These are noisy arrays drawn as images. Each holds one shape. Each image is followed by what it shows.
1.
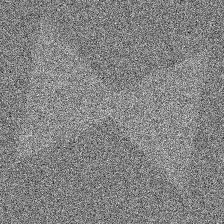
bow tie
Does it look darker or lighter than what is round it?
lighter
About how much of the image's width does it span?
nearly all
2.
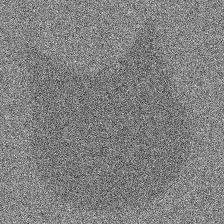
cat's head
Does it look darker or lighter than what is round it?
darker
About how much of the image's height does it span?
nearly all
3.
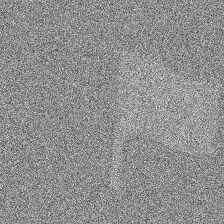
flag
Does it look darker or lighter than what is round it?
lighter
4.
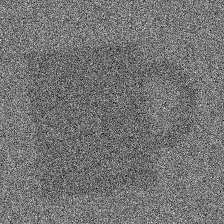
cup
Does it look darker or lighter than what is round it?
darker
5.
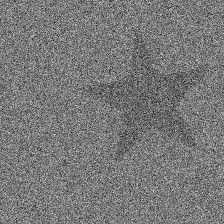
star
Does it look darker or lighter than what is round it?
darker
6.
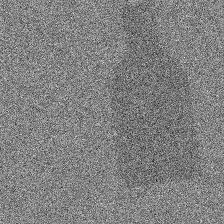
bottle
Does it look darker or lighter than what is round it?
darker
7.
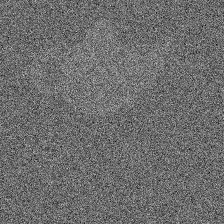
teapot
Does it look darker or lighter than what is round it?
lighter
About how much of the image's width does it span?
two thirds
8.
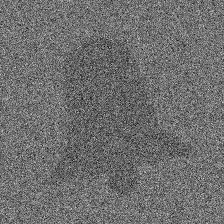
bell
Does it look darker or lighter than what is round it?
darker
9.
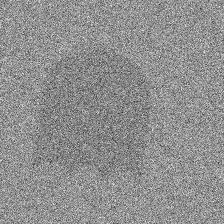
ghost
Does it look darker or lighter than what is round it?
darker
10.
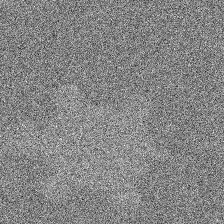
turtle
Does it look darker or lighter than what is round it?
lighter
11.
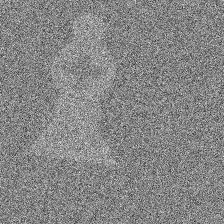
chess bishop
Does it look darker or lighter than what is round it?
lighter
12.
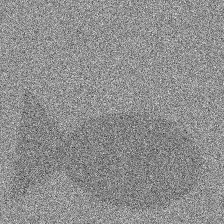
fish
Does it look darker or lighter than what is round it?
darker
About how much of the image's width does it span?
nearly all
